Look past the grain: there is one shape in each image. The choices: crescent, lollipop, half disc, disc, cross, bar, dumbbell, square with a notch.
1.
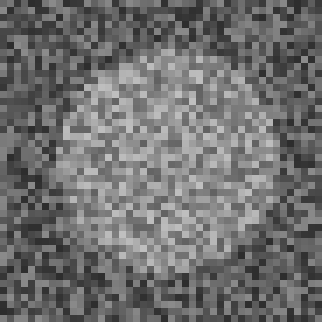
light disc
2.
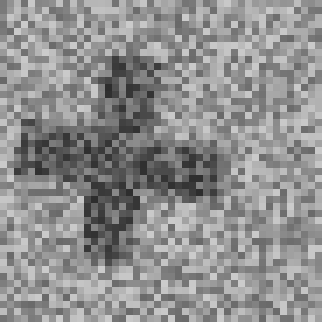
dark cross
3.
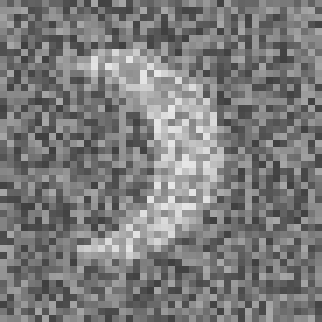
light crescent
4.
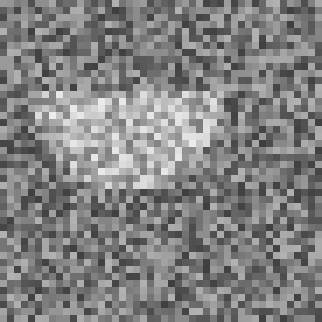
light half disc
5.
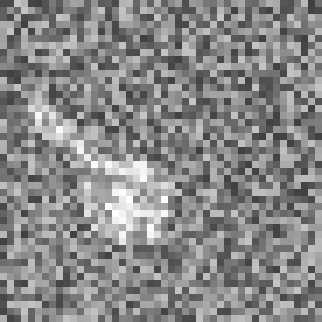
light lollipop
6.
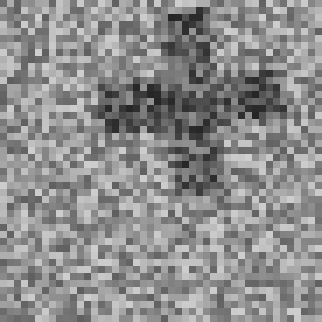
dark cross
